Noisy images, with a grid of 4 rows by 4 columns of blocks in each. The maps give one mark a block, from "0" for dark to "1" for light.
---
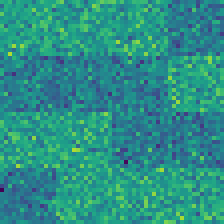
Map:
1 1 1 0
0 0 0 1
1 1 0 0
0 1 1 1
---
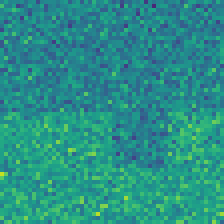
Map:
0 0 0 0
0 0 0 0
1 1 0 1
1 1 1 1
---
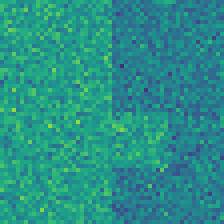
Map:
1 1 0 0
1 1 0 0
1 1 1 0
1 1 0 0
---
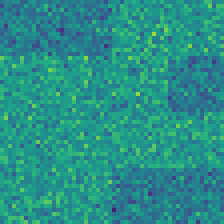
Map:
0 0 1 1
1 1 1 0
1 1 1 1
1 1 0 0
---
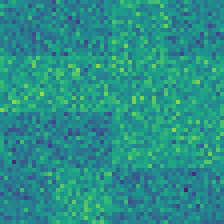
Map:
0 0 1 0
1 1 1 1
0 0 1 1
0 1 0 0
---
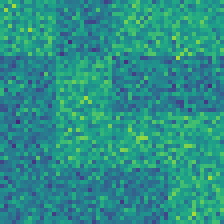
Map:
1 0 1 1
0 1 0 0
0 1 1 1
0 0 0 1
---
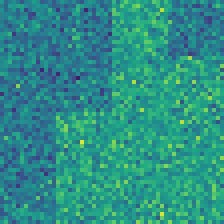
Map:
0 0 1 0
0 0 1 1
0 1 1 1
0 1 1 1
